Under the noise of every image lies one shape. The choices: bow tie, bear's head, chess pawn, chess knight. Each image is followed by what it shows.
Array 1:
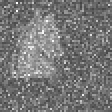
chess knight
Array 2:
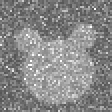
bear's head
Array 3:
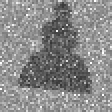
chess pawn
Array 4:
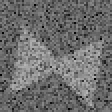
bow tie
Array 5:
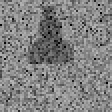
chess pawn
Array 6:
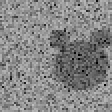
bear's head
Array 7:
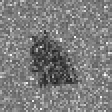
chess knight
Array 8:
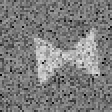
bow tie
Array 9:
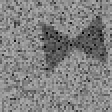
bow tie
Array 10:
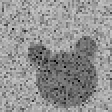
bear's head
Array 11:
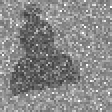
chess pawn
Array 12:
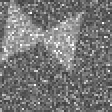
bow tie
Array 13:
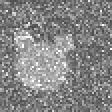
bear's head
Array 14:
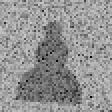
chess pawn
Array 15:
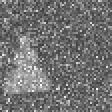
chess pawn
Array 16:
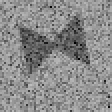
bow tie
